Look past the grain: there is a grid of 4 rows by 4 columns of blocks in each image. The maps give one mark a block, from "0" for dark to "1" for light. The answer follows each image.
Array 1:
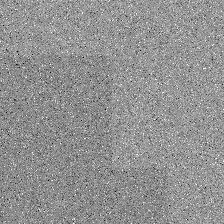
1111
0011
0011
0001
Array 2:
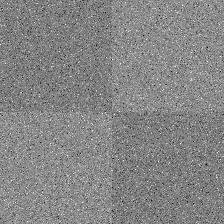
0011
0011
1100
1100
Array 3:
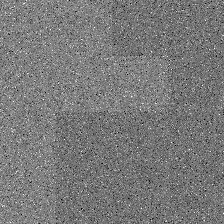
1100
1110
1000
1000
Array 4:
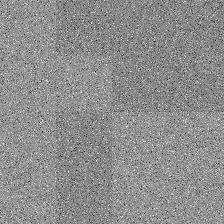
1000
1100
1011
1011
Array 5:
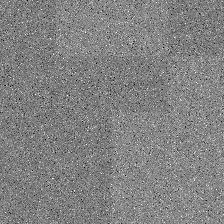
0110
0001
0011
0011
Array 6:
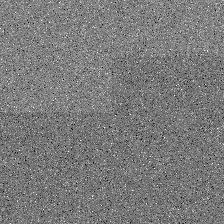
1111
1100
0000
0000
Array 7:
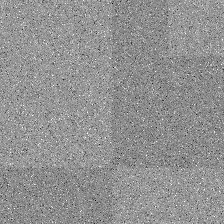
1101
1100
1100
0011
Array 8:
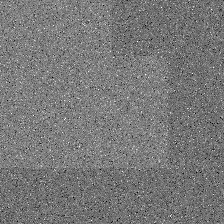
1100
1110
1110
0000
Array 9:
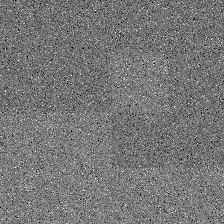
0000
0010
1100
1111
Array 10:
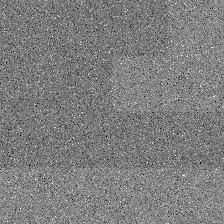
0001
0011
0000
1111
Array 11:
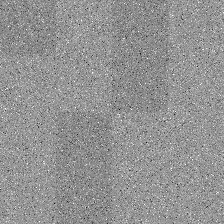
0101
1101
1011
1011
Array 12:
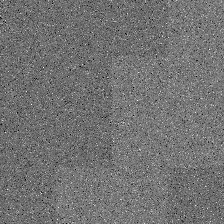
0001
0011
0011
0110
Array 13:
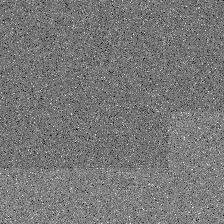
0000
0000
0001
1111
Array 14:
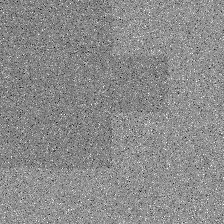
0011
0001
0011
1111
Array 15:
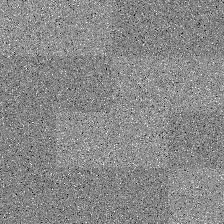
1100
0011
0110
0001
